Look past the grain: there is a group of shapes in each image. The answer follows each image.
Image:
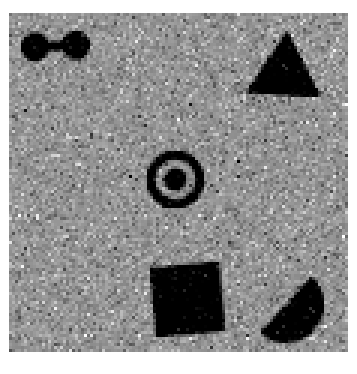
top left: dumbbell; top right: triangle; centre: bullseye; bottom middle: square; bottom right: half disc
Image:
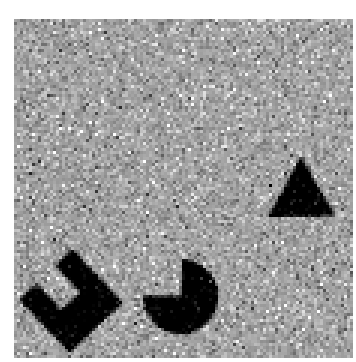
middle right: triangle; bottom left: square with a notch; bottom middle: disc with a wedge cut out
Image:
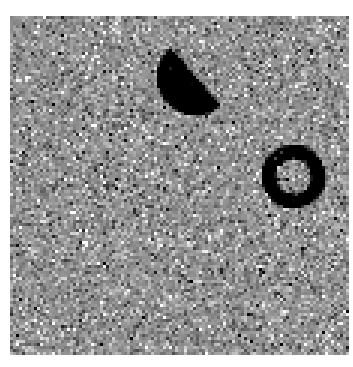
top middle: half disc; middle right: ring
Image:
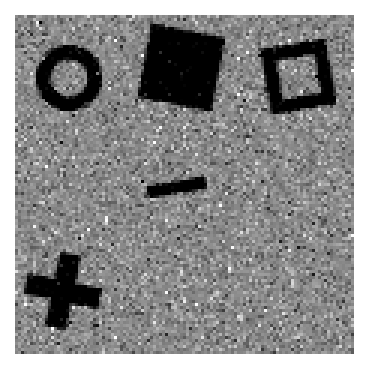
top left: ring; top middle: square; top right: square frame; centre: bar; bottom left: cross
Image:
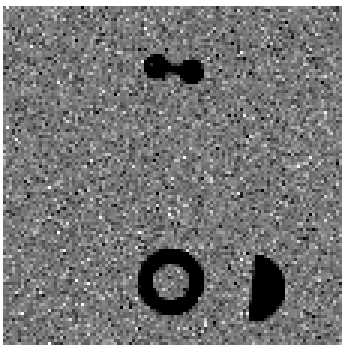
top middle: dumbbell; bottom middle: ring; bottom right: half disc
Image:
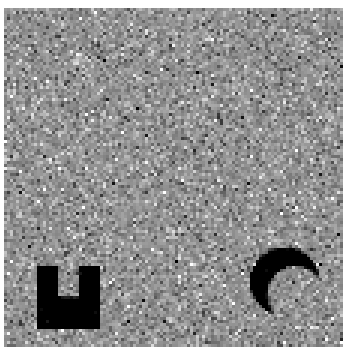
bottom left: square with a notch; bottom right: crescent
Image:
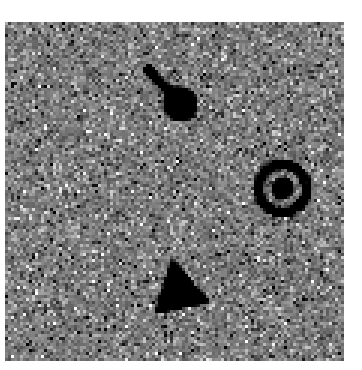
top middle: lollipop; middle right: bullseye; bottom middle: triangle
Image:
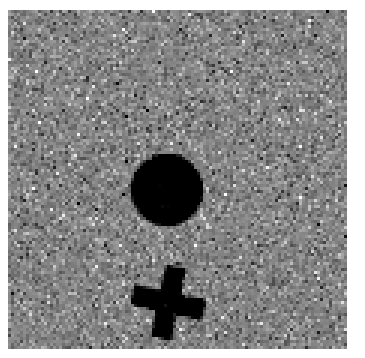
centre: disc; bottom middle: cross
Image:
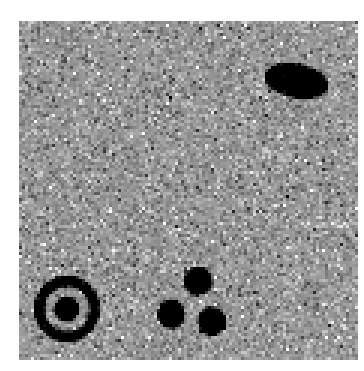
top right: ellipse; bottom left: bullseye; bottom middle: three dots
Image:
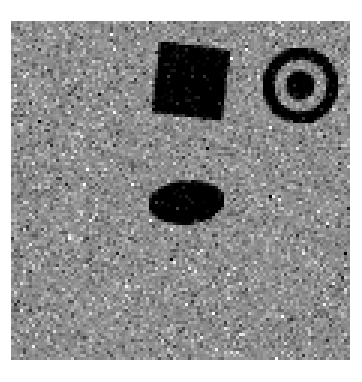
top middle: square; top right: bullseye; centre: ellipse
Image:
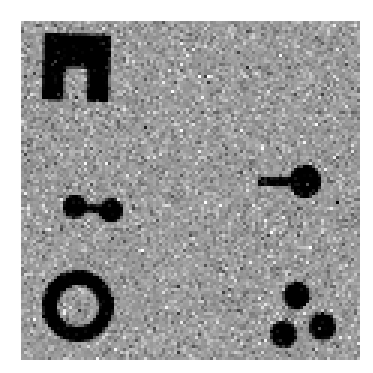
top left: square with a notch; middle left: dumbbell; middle right: lollipop; bottom left: ring; bottom right: three dots
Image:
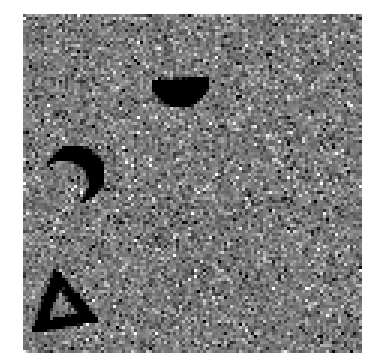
top middle: half disc; middle left: crescent; bottom left: triangle frame
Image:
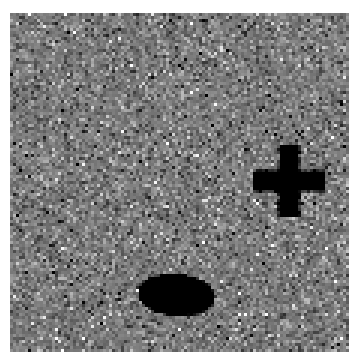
middle right: cross; bottom middle: ellipse
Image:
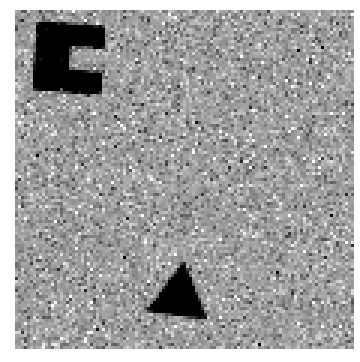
top left: square with a notch; bottom middle: triangle
